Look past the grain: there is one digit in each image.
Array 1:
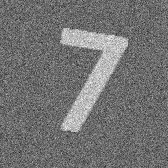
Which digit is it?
7
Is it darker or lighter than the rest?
lighter
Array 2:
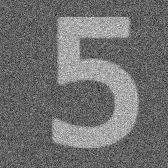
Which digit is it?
5
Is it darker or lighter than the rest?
lighter
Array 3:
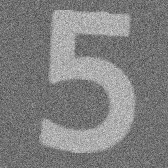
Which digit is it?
5
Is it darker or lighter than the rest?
lighter
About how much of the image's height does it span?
nearly all
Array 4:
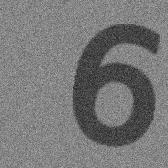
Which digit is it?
6
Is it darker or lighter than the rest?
darker
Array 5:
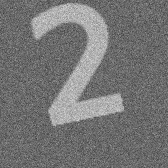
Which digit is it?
2
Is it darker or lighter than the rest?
lighter
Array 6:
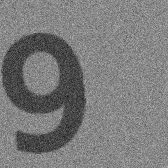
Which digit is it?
9
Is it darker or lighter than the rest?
darker
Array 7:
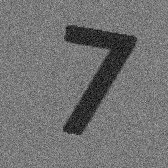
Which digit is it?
7
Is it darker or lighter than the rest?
darker
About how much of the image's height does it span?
two thirds
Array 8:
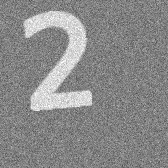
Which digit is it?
2
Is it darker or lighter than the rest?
lighter
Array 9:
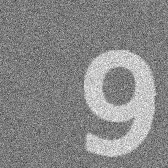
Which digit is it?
9
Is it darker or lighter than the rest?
lighter
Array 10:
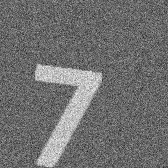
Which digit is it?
7
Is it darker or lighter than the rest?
lighter
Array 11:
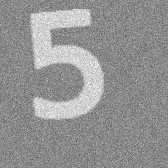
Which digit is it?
5
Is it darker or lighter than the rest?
lighter
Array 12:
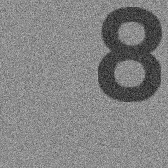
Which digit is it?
8
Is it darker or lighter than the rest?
darker
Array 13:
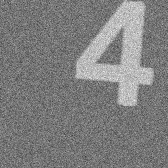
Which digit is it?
4
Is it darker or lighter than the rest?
lighter
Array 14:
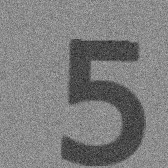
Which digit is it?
5
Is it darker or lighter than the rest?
darker
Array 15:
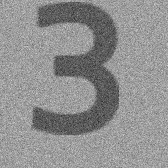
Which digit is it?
3
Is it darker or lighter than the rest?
darker
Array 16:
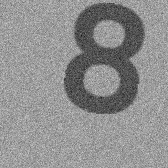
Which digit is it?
8
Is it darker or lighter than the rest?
darker
